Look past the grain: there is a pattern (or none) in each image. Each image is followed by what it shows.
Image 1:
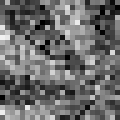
spokes from one point
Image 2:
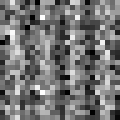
vertical stripes
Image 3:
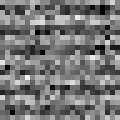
horizontal stripes
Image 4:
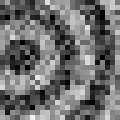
rings round one point
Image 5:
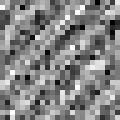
diagonal stripes
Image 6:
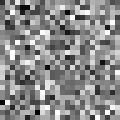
only noise
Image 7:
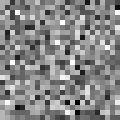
only noise
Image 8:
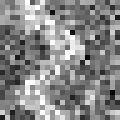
a wavy band
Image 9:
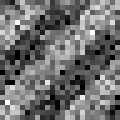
diagonal stripes
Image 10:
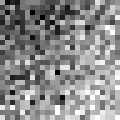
a smooth slope
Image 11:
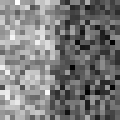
a sharp edge
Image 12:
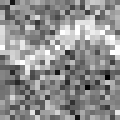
a wavy band
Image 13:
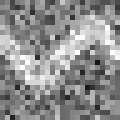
a wavy band
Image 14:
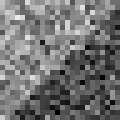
a sharp edge
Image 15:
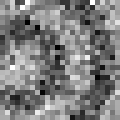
rings round one point
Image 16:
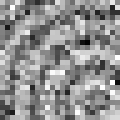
rings round one point
